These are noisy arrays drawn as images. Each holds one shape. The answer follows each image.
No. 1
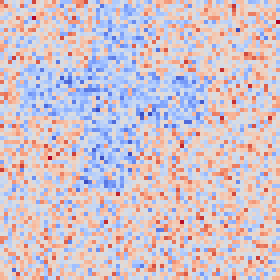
cross
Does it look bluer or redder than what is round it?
bluer
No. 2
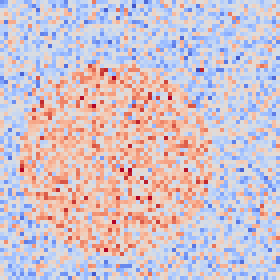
disc
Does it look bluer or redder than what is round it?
redder
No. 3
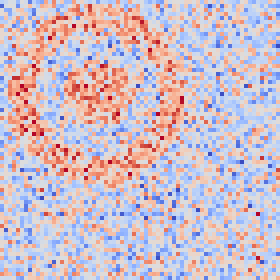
bullseye
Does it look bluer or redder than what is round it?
redder
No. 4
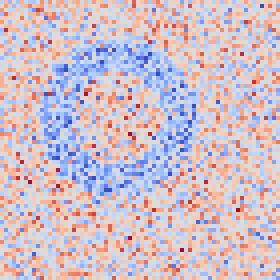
ring
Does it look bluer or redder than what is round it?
bluer
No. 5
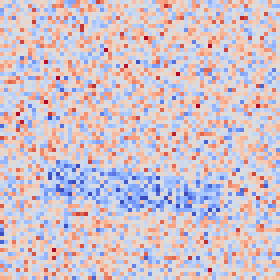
bar
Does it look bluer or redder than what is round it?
bluer
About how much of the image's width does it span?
two thirds
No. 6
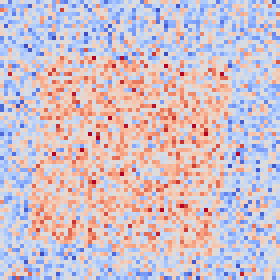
square
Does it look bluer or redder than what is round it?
redder
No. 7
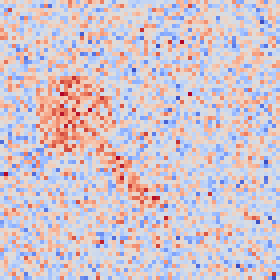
lollipop
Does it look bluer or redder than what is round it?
redder
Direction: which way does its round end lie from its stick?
up and left
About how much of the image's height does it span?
half
